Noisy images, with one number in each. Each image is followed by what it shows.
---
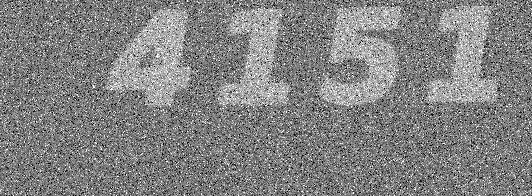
4151
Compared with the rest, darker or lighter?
lighter
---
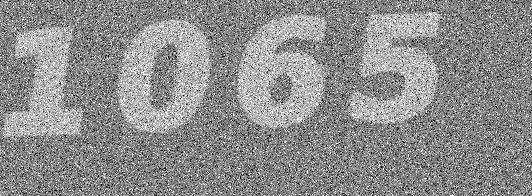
1065
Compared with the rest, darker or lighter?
lighter
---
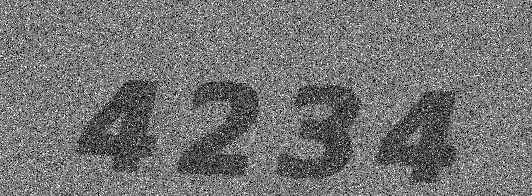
4234
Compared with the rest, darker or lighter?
darker
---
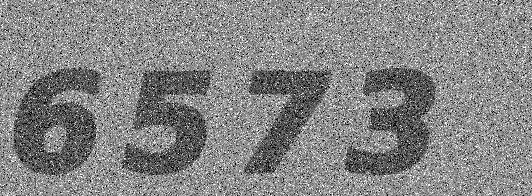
6573
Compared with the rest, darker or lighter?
darker
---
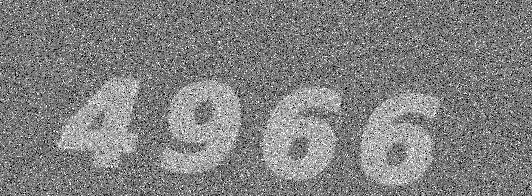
4966
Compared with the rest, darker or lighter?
lighter
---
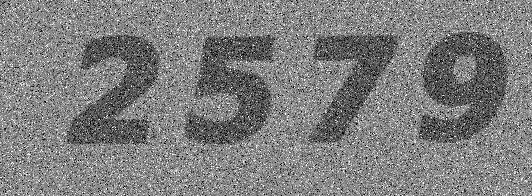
2579
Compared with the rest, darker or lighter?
darker
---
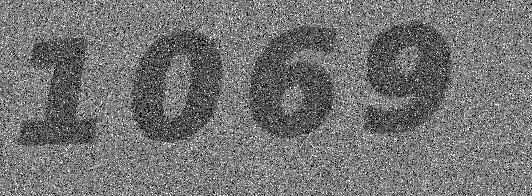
1069
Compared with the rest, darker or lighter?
darker
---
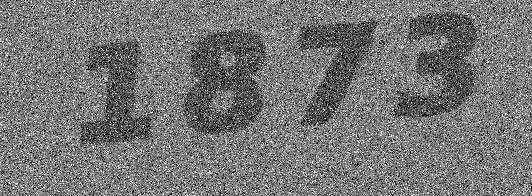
1873
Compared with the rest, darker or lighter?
darker
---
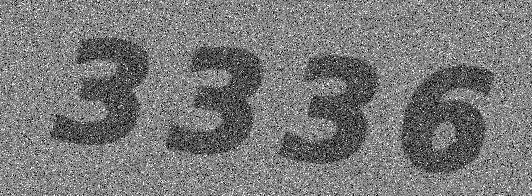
3336
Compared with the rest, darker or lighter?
darker
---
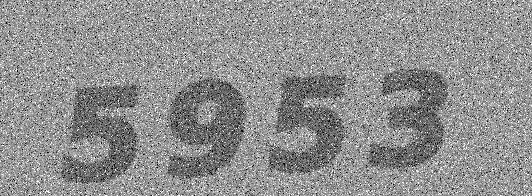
5953
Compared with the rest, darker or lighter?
darker
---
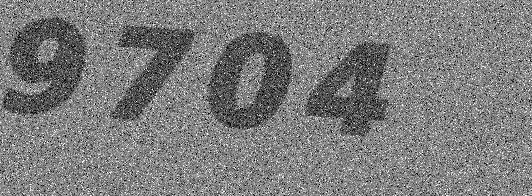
9704
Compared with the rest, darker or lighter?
darker
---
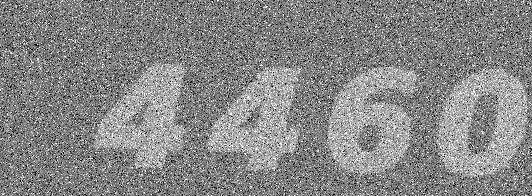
4460
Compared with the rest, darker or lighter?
lighter
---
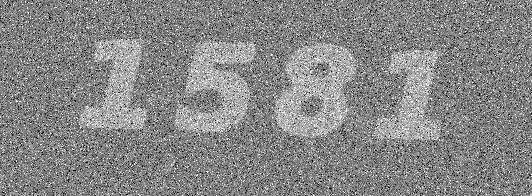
1581
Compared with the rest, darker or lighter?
lighter
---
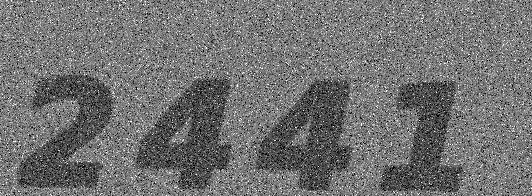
2441
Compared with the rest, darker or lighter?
darker
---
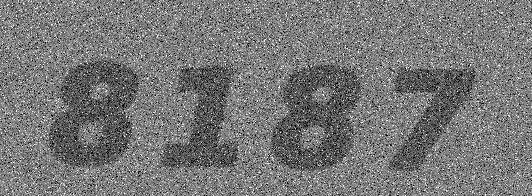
8187
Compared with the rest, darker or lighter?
darker
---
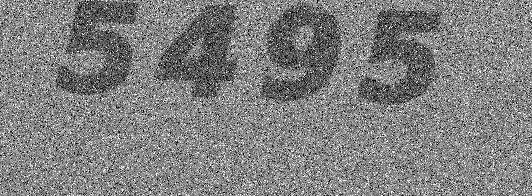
5495
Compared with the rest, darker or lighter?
darker
